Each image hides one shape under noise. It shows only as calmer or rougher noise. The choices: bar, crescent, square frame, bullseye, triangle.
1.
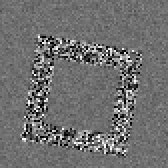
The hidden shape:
square frame
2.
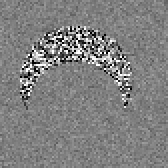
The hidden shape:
crescent
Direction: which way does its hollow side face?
down
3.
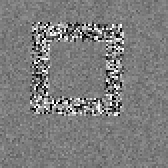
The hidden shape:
square frame
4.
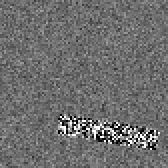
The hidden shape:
bar
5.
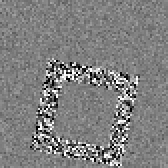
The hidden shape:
square frame
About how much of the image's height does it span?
two thirds
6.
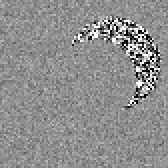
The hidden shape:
crescent
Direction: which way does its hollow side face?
down and left
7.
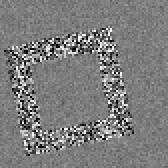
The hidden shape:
square frame
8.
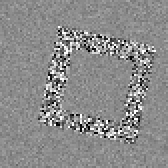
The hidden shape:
square frame
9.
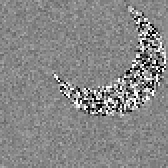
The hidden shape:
crescent
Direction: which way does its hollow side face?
up and left
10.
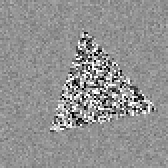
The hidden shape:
triangle
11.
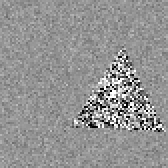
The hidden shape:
triangle
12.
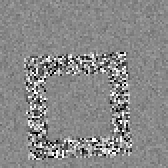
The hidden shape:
square frame
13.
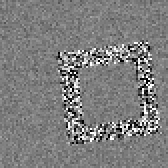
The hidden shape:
square frame
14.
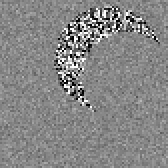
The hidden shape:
crescent
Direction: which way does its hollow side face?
down and right
